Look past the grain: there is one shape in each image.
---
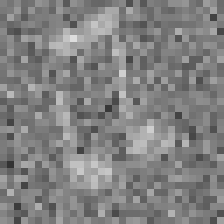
light pair of musical notes
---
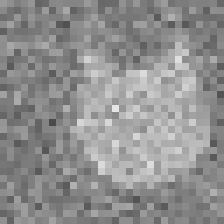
light cat's head
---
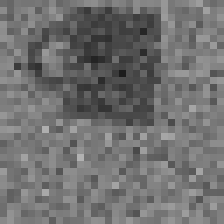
dark cup
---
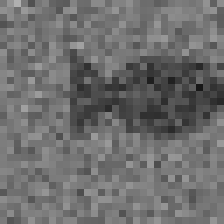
dark fish
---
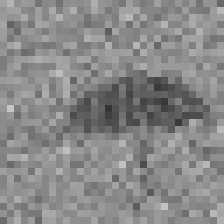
dark umbrella
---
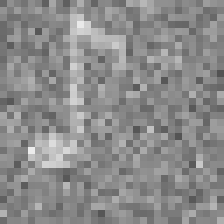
light musical note
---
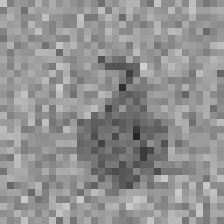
dark pear
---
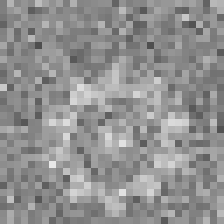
light gear
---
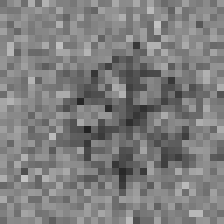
dark snowflake
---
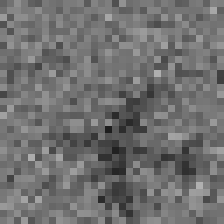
dark airplane
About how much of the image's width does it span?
two thirds
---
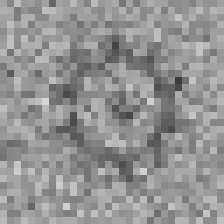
dark gear
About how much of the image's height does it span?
two thirds
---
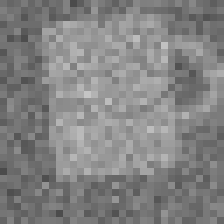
light cup
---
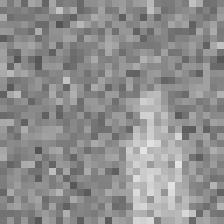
light bottle
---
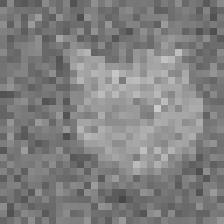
light cat's head
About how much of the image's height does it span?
two thirds
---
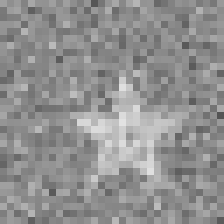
light star
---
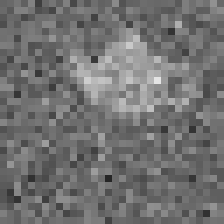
light teapot
